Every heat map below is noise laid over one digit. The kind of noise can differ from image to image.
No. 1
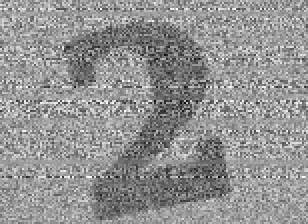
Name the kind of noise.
rows of uneven size
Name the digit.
2
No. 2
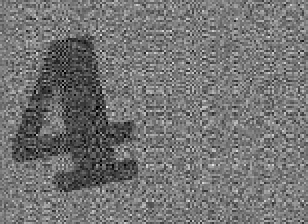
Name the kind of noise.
low rank plus noise
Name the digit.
4
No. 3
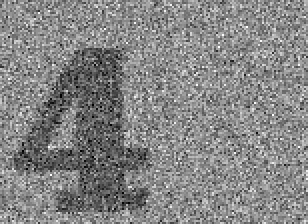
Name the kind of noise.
independent entries
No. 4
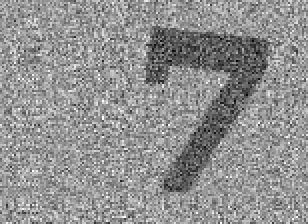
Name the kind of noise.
low rank plus noise
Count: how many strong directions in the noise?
five to eight
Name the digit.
7
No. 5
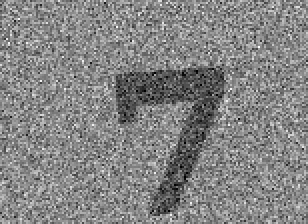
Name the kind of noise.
independent entries
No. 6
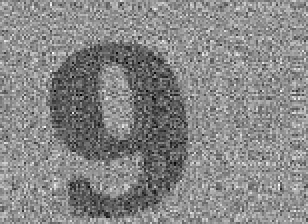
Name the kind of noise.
low rank plus noise
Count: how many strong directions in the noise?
three or four
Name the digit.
9
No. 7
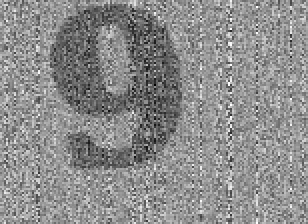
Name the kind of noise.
columns of uneven size
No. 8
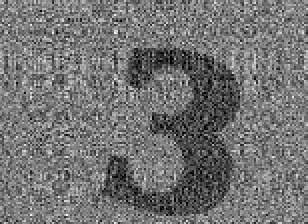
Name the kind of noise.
low rank plus noise
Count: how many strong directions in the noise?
three or four
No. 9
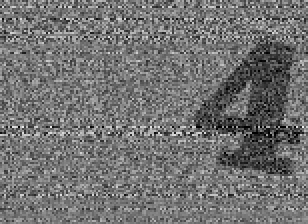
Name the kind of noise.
rows of uneven size
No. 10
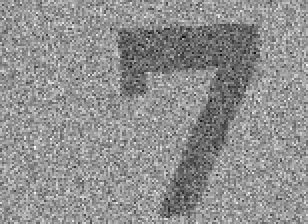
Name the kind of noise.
independent entries
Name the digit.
7
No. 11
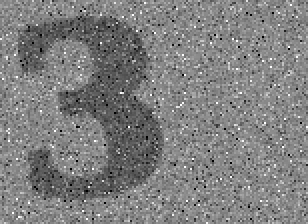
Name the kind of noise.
heavy tails
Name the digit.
3
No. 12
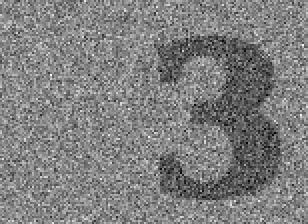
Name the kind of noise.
independent entries
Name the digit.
3
